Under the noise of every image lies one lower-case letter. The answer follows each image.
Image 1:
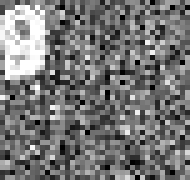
g
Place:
top left
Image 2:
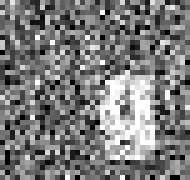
g
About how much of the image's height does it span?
half
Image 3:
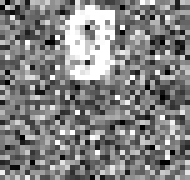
g
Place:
top middle
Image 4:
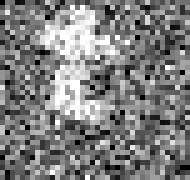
t
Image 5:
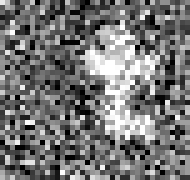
t
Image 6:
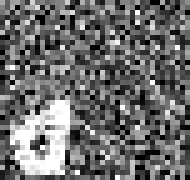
d
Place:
bottom left
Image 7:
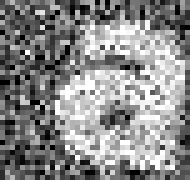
a
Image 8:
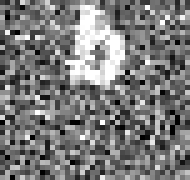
b
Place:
top middle
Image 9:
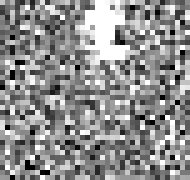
t
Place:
top middle
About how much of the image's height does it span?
a third
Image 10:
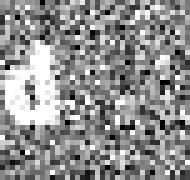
d
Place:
middle left
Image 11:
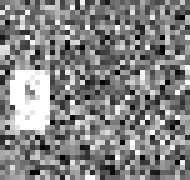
g
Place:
middle left
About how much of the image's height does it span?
a third
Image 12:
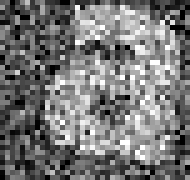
a
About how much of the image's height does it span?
nearly all
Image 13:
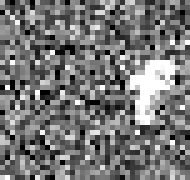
f
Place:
middle right
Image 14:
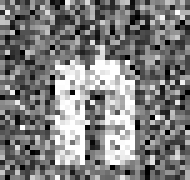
n
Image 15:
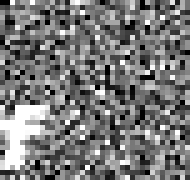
f
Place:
bottom left
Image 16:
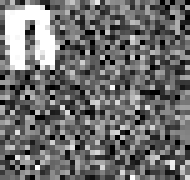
n
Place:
top left
